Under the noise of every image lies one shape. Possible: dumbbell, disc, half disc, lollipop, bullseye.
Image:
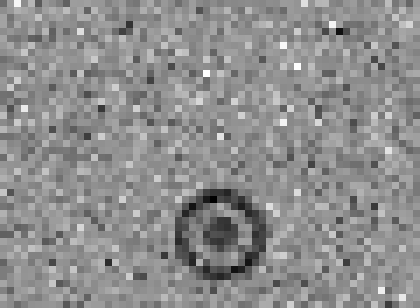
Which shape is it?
bullseye
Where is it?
bottom middle
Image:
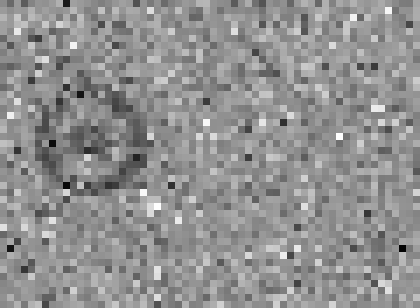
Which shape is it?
bullseye
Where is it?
middle left
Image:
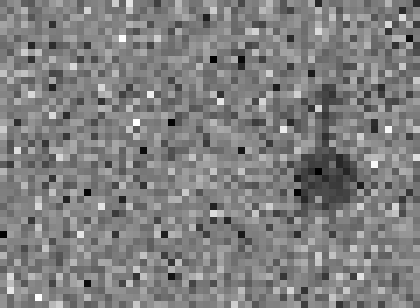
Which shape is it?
lollipop
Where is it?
middle right
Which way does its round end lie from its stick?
down
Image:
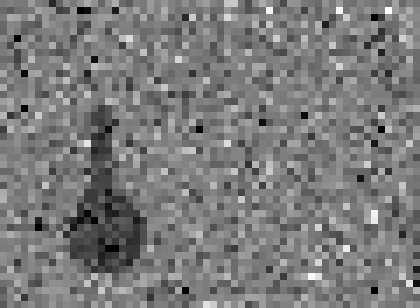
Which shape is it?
lollipop
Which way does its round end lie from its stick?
down
